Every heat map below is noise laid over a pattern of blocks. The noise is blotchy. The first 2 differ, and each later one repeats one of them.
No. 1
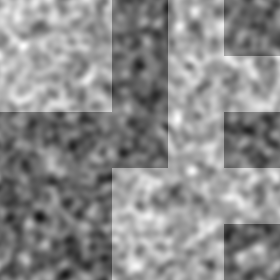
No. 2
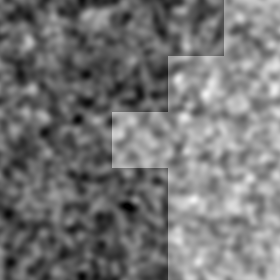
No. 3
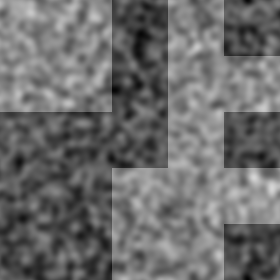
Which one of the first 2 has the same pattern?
1
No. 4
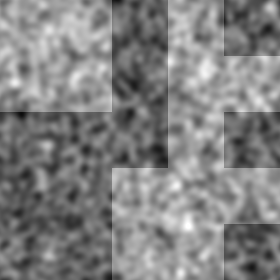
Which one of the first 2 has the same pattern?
1
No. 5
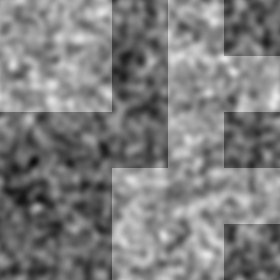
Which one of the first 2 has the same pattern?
1
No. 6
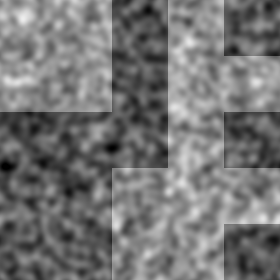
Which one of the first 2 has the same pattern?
1
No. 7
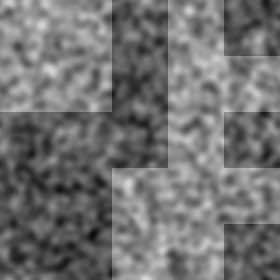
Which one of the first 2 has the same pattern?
1
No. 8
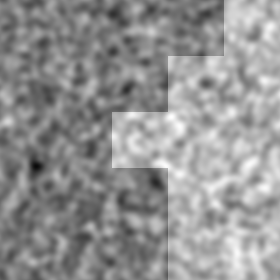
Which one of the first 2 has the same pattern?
2
